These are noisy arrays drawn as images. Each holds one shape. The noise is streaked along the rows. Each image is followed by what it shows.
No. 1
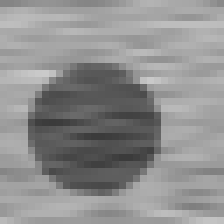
disc
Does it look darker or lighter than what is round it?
darker
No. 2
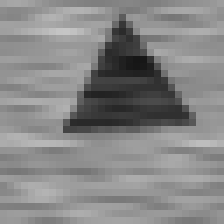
triangle
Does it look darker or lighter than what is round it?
darker
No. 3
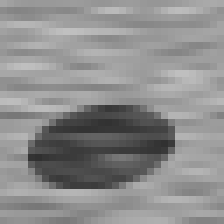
ellipse
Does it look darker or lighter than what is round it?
darker
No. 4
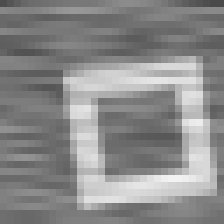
square frame
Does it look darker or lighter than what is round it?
lighter
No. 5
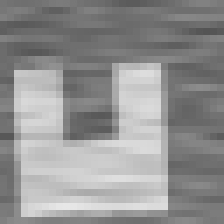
square with a notch
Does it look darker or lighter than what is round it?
lighter
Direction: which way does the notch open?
up
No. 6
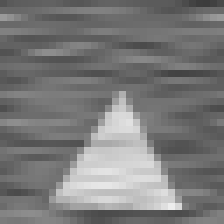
triangle
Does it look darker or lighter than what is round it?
lighter
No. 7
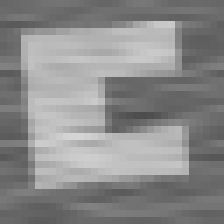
square with a notch
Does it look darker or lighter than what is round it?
lighter
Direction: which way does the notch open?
right
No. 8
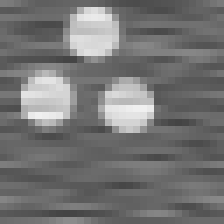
three dots
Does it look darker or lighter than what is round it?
lighter
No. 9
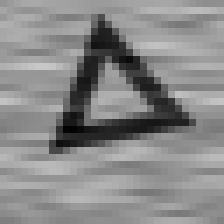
triangle frame
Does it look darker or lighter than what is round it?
darker
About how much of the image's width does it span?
two thirds
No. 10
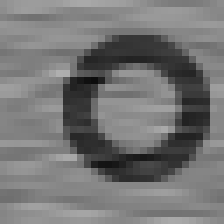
ring
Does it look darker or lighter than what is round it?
darker
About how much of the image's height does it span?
two thirds
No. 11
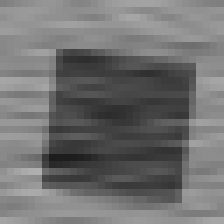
square
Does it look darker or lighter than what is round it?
darker
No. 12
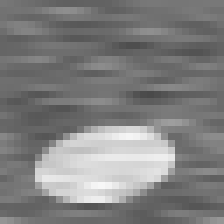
ellipse
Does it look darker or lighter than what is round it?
lighter
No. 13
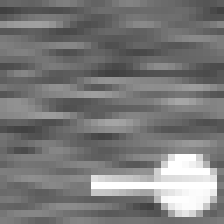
lollipop
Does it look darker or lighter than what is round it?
lighter
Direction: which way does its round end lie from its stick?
right
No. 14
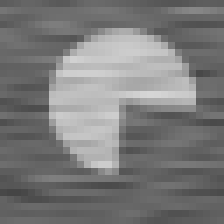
disc with a wedge cut out
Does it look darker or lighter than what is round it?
lighter
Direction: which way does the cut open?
down and right
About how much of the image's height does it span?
two thirds
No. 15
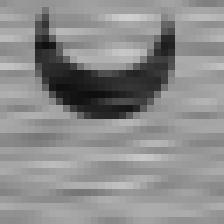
crescent
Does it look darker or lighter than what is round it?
darker
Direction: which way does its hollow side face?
up
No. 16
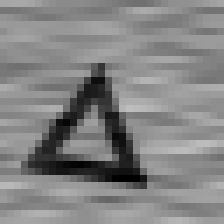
triangle frame
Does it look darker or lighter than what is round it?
darker
